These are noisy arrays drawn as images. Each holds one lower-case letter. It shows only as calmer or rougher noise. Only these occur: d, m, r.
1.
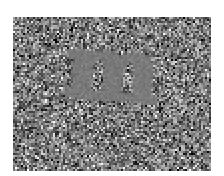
m
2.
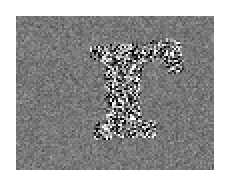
r
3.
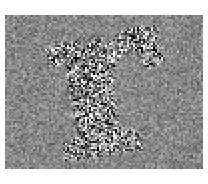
r
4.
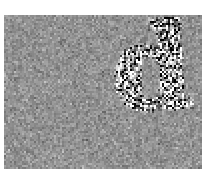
d
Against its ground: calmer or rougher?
rougher
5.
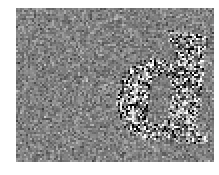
d
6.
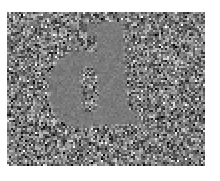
d
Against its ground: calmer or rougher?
calmer
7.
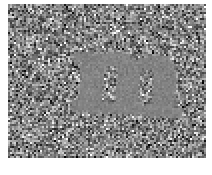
m
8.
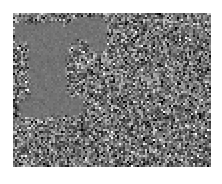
r
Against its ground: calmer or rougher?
calmer
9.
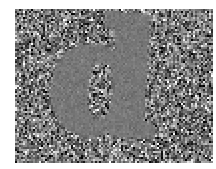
d
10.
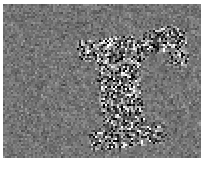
r
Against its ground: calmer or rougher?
rougher
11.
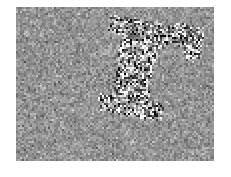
r
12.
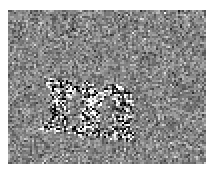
m
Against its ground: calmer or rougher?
rougher
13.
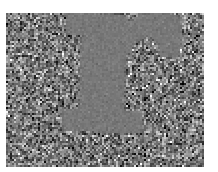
r
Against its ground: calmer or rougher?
calmer
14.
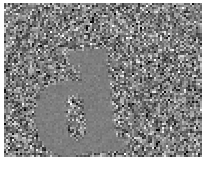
d
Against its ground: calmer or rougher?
calmer
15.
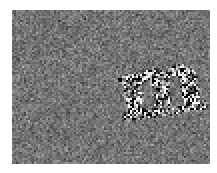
m
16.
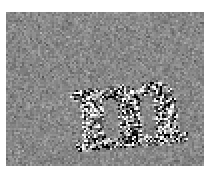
m
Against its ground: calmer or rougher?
rougher
